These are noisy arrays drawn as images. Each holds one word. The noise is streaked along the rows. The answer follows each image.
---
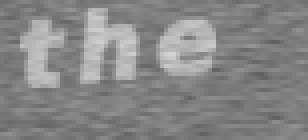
the
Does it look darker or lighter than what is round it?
lighter
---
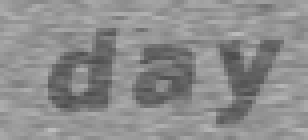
day
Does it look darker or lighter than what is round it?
darker
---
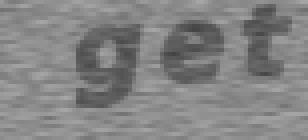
get
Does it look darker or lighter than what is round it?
darker
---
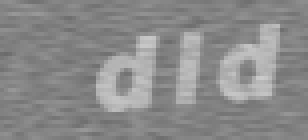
did
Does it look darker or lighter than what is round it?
lighter
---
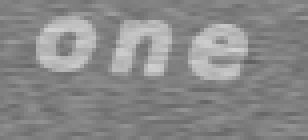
one
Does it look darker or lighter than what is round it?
lighter
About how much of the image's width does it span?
two thirds
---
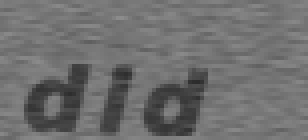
did
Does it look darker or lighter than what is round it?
darker
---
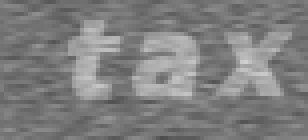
tax
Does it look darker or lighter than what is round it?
lighter
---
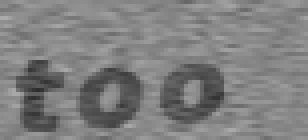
too
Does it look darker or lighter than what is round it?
darker
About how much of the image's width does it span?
two thirds
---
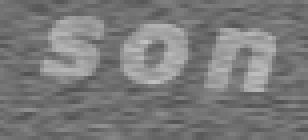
son
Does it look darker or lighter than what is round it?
lighter
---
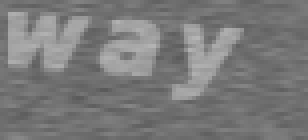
way
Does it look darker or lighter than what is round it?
lighter
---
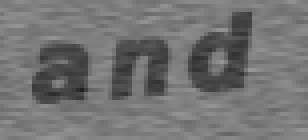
and
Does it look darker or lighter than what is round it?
darker
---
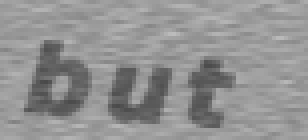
but
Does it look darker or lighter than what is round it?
darker
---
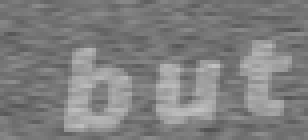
but
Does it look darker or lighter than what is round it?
lighter
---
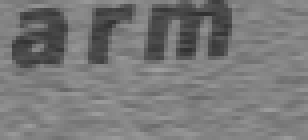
arm
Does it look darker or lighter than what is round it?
darker
